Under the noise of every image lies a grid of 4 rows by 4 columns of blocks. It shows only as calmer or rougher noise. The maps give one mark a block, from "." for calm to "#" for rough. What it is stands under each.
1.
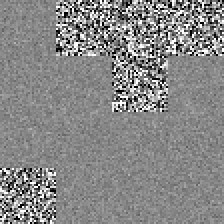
.###
..#.
....
#...
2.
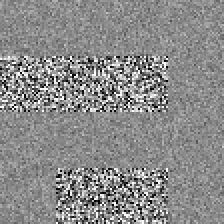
....
###.
....
.##.
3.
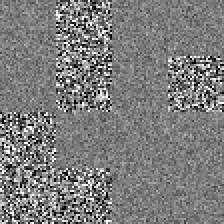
.#..
.#.#
#...
##..
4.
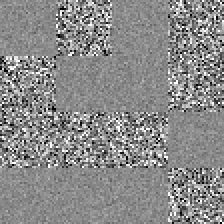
.#.#
#..#
###.
...#
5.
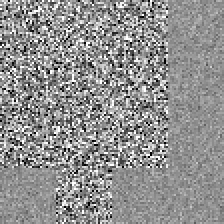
###.
###.
###.
.#..
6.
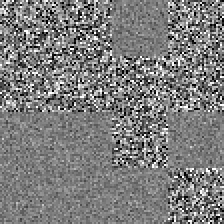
##.#
####
..#.
...#
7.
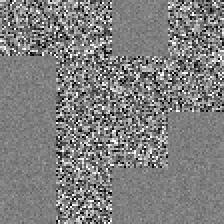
##.#
.###
.##.
.#..
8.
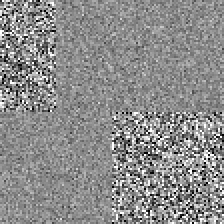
#...
#...
..##
..##
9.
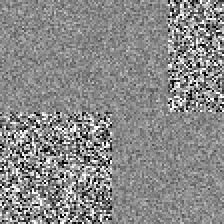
...#
...#
##..
##..
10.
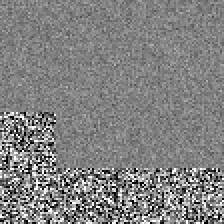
....
....
#...
####
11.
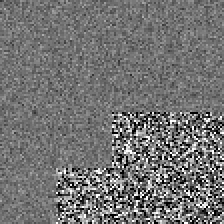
....
....
..##
.###
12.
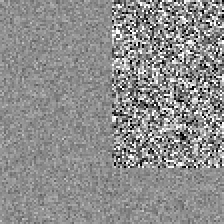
..##
..##
..##
....
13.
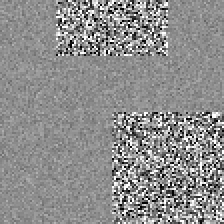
.##.
....
..##
..##
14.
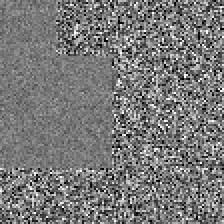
.###
..##
..##
####
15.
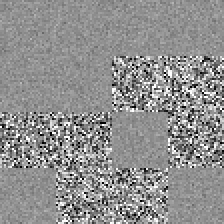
....
..##
##.#
.##.
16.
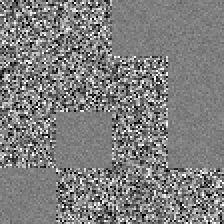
##..
###.
#.#.
.###
